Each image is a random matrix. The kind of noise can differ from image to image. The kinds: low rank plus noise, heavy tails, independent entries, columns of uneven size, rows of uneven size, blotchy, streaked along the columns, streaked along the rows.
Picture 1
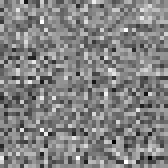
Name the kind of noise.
low rank plus noise
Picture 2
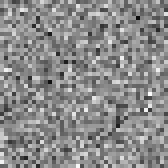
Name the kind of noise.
independent entries
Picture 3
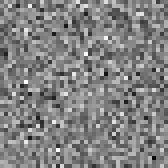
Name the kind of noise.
independent entries
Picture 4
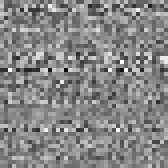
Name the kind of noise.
rows of uneven size
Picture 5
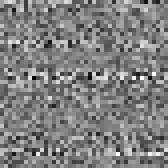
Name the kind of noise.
rows of uneven size
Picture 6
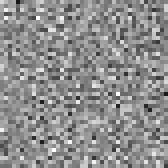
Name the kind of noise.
low rank plus noise
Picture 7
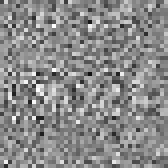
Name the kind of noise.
low rank plus noise
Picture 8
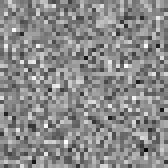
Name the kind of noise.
independent entries
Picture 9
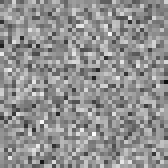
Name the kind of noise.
independent entries
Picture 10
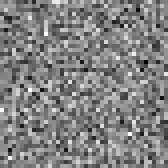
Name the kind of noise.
independent entries
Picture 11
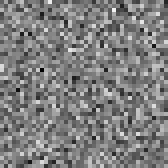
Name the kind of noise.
independent entries
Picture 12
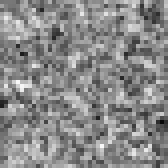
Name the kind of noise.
blotchy
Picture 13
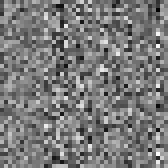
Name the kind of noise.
columns of uneven size
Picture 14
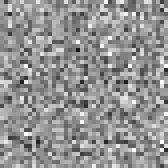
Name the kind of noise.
low rank plus noise
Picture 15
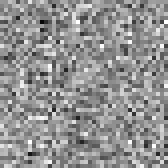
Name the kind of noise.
low rank plus noise
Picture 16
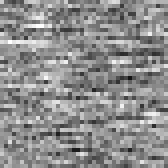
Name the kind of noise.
streaked along the rows
